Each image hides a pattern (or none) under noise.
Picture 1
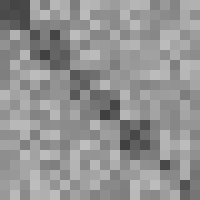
blocks along the diagonal
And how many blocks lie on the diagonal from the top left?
7
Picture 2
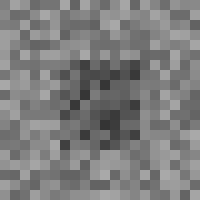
one block
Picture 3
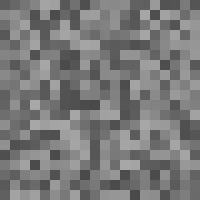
only noise
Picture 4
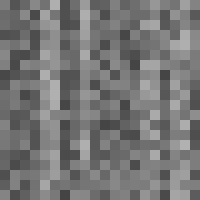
bands of columns
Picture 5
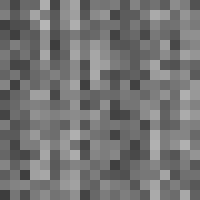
bands of columns
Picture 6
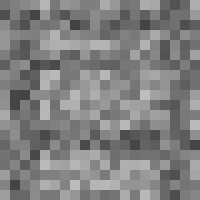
bands of rows crossing bands of columns
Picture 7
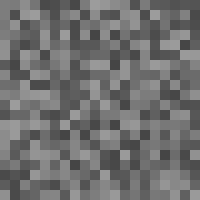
only noise
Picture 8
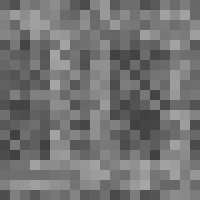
bands of rows crossing bands of columns
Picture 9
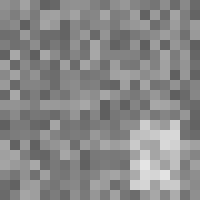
one block
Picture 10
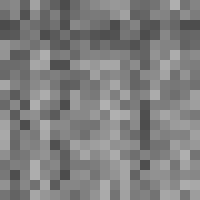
bands of rows crossing bands of columns
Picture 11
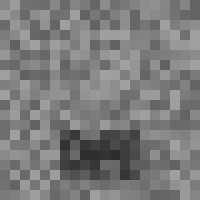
one block
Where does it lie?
bottom middle
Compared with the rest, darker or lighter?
darker
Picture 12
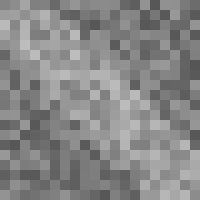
a diagonal band
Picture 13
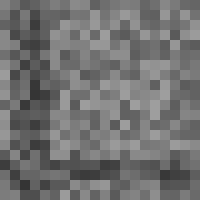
bands of rows crossing bands of columns
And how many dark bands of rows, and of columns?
1 and 1
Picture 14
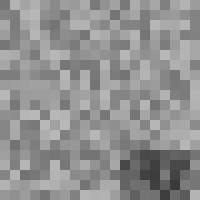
one block
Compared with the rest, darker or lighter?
darker
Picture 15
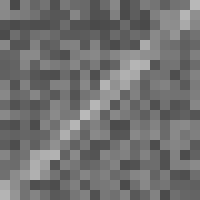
a diagonal band
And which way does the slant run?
bottom left to top right
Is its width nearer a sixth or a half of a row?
a sixth
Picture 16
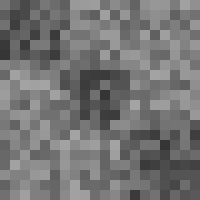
blocks along the diagonal
